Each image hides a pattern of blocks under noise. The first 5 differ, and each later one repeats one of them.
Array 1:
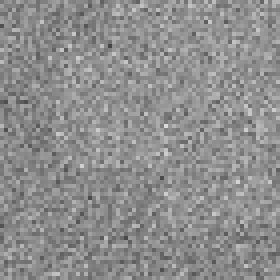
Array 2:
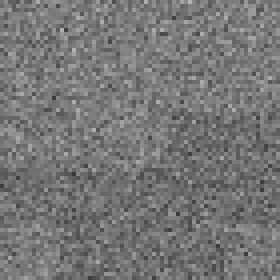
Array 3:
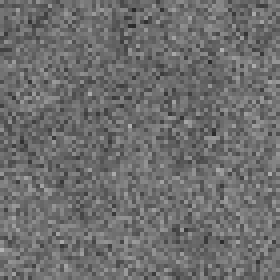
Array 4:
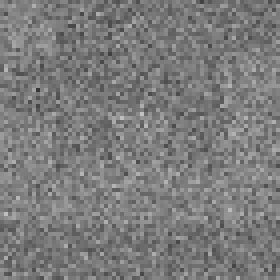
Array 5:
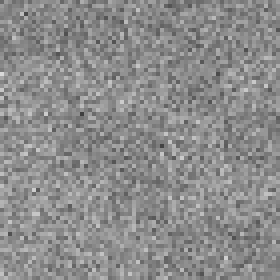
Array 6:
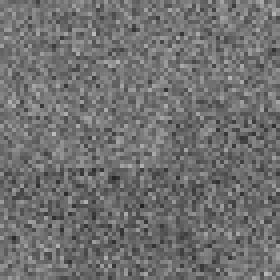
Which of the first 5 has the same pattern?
2
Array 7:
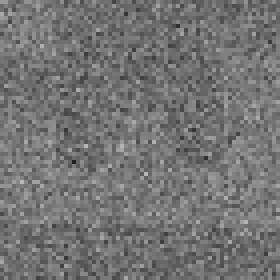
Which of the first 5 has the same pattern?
4
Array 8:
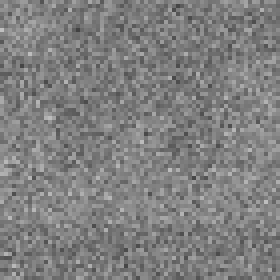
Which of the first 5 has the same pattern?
4
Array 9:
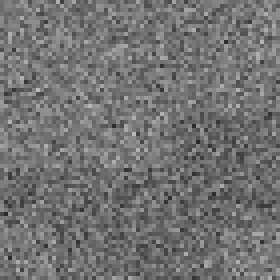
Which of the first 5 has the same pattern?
2
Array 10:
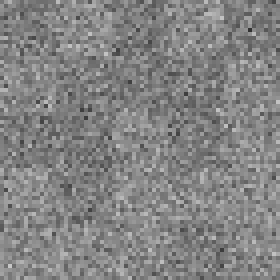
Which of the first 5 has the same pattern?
3
